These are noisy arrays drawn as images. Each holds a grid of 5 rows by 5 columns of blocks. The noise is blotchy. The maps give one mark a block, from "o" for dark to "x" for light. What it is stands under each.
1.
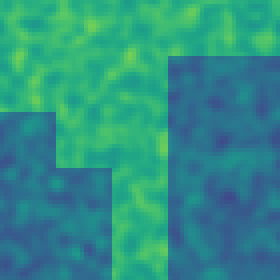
xxxxx
xxxoo
oxxoo
ooxoo
ooxoo
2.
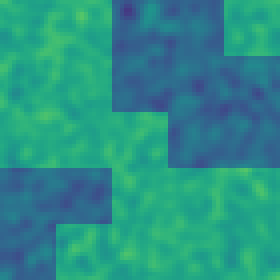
xxoox
xxooo
xxxoo
ooxxx
oxxxx
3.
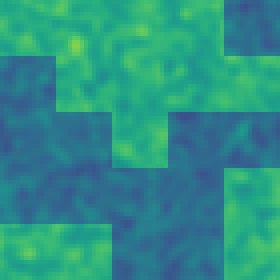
xxxxo
oxxxx
ooxoo
oooox
xxoox
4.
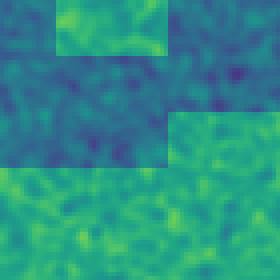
oxxoo
ooooo
oooxx
xxxxx
xxxxx
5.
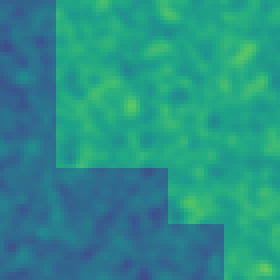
oxxxx
oxxxx
oxxxx
oooxx
oooox
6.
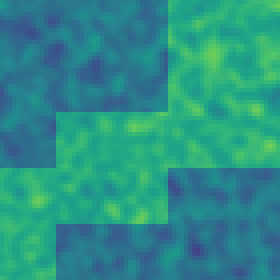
oooxx
oooxx
oxxxx
xxxoo
xoooo
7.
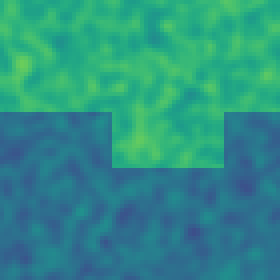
xxxxx
xxxxx
ooxxo
ooooo
ooooo
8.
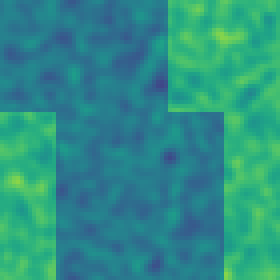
oooxx
oooxx
xooox
xooox
xooox
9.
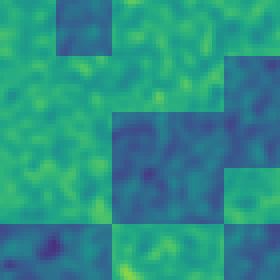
xoxxx
xxxxo
xxooo
xxoox
ooxxo
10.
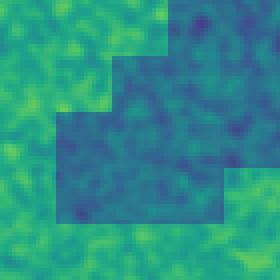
xxxoo
xxooo
xoooo
xooox
xxxxx
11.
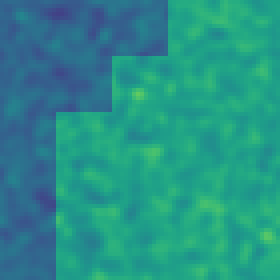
oooxx
ooxxx
oxxxx
oxxxx
oxxxx
